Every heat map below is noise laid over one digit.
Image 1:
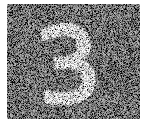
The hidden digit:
3
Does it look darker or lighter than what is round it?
lighter
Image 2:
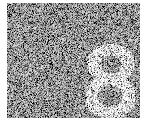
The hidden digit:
8
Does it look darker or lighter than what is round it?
lighter
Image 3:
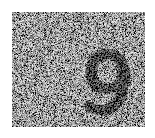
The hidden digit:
9
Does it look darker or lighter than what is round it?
darker
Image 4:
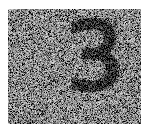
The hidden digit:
3
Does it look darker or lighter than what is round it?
darker
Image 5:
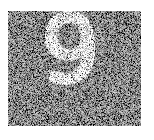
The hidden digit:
9
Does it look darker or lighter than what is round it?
lighter
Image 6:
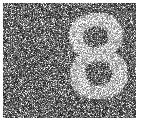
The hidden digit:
8
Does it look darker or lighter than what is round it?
lighter
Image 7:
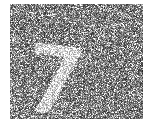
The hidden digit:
7
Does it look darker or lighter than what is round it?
lighter
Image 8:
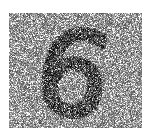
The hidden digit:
6
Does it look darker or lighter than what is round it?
darker
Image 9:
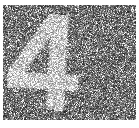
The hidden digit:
4
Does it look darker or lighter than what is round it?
lighter
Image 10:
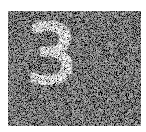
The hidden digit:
3
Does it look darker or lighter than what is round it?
lighter
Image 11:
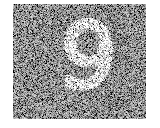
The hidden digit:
9
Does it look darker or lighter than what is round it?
lighter
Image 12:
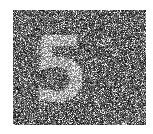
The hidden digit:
5
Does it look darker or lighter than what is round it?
lighter
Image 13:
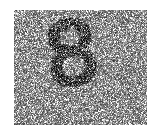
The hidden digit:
8
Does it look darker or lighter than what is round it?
darker
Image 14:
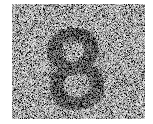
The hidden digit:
8
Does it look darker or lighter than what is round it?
darker
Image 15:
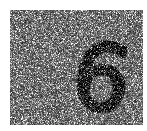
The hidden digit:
6
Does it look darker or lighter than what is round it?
darker
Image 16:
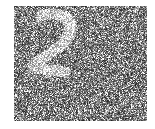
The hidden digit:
2
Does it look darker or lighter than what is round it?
lighter
